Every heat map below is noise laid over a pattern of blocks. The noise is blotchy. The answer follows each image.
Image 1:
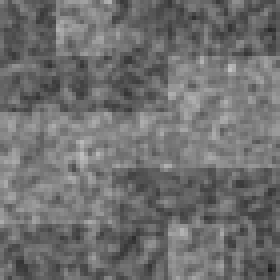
the same after a half turn
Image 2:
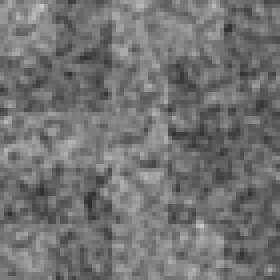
top and bottom mirror each other
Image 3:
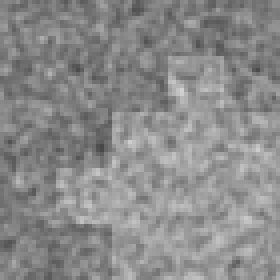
mirrored about the diagonal from the top left
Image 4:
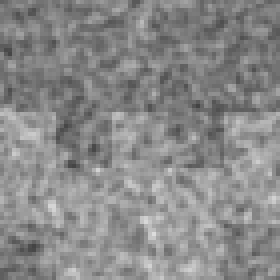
left and right mirror each other
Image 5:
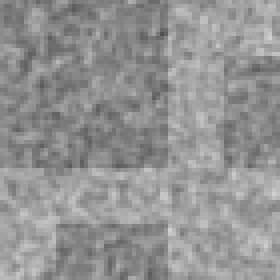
mirrored about the diagonal from the top left
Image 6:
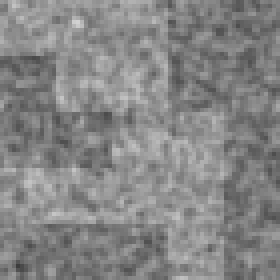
no symmetry
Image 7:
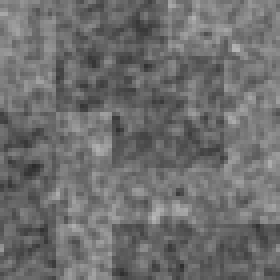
no symmetry
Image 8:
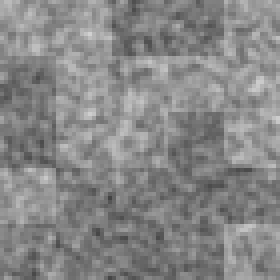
no symmetry
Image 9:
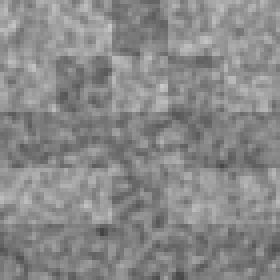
left and right mirror each other
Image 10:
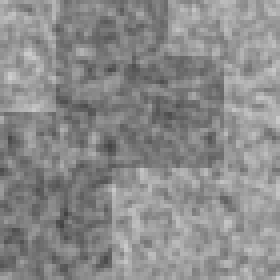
no symmetry
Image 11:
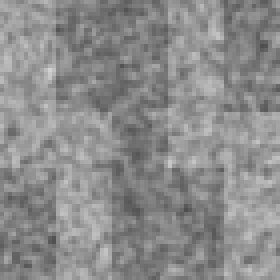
the same after a half turn
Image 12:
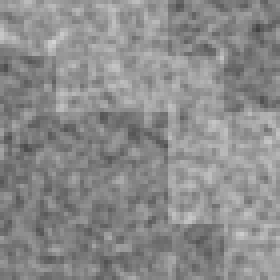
mirrored about the diagonal from the bottom left
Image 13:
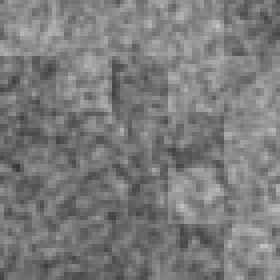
mirrored about the diagonal from the bottom left
